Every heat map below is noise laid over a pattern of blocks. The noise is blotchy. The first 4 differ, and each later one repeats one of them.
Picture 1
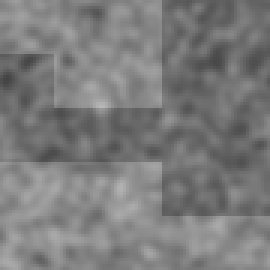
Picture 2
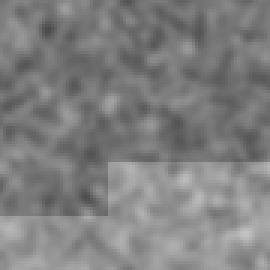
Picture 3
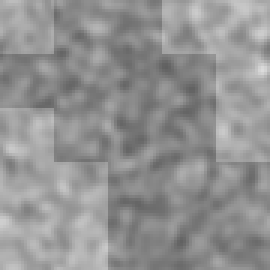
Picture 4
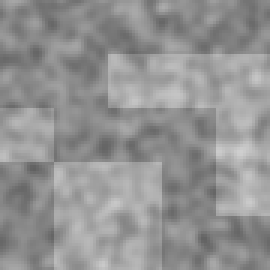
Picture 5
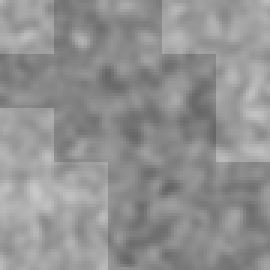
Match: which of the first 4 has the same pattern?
3
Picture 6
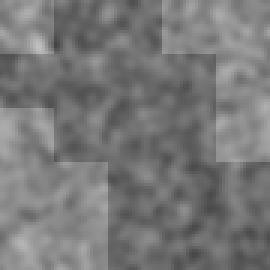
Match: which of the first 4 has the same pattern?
3
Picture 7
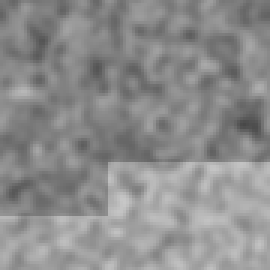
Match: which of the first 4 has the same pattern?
2
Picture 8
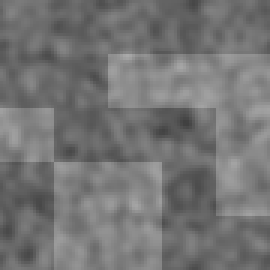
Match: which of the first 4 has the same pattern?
4
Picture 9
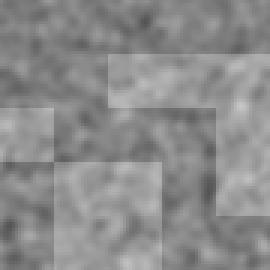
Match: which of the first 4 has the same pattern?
4
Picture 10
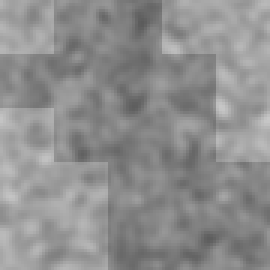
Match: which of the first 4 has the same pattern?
3
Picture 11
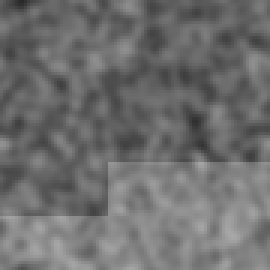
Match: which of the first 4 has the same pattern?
2
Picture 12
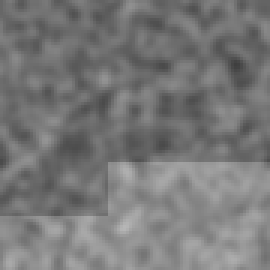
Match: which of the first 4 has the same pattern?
2
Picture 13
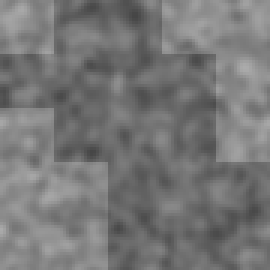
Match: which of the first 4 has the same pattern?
3
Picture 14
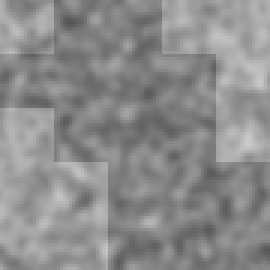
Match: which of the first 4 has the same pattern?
3
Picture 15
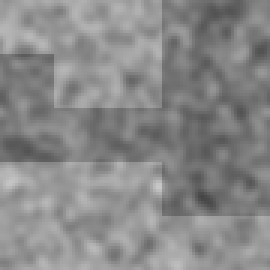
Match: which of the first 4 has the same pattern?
1
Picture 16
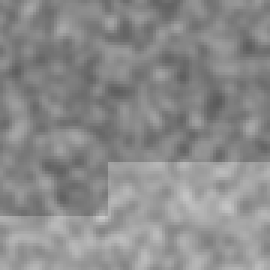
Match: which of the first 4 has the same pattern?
2
